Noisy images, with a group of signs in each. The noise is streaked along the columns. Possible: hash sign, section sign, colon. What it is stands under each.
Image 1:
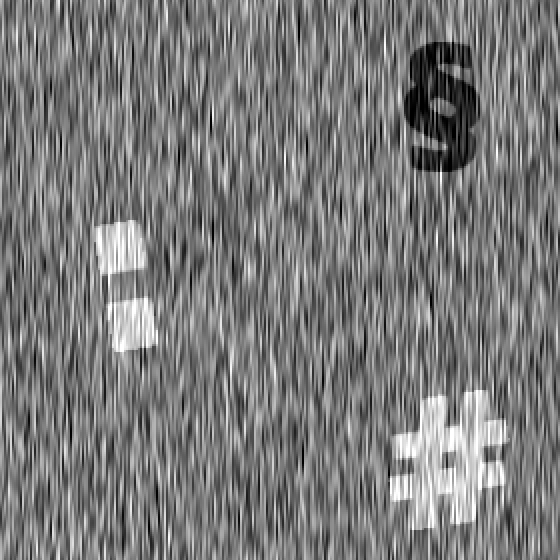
top right: dark section sign; middle left: light colon; bottom right: light hash sign
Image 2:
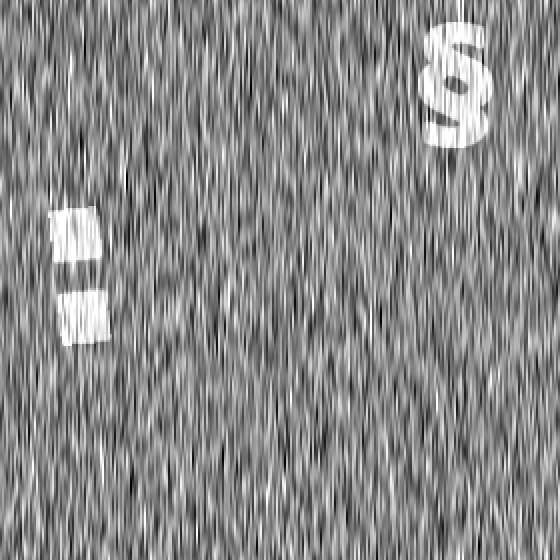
top right: light section sign; middle left: light colon
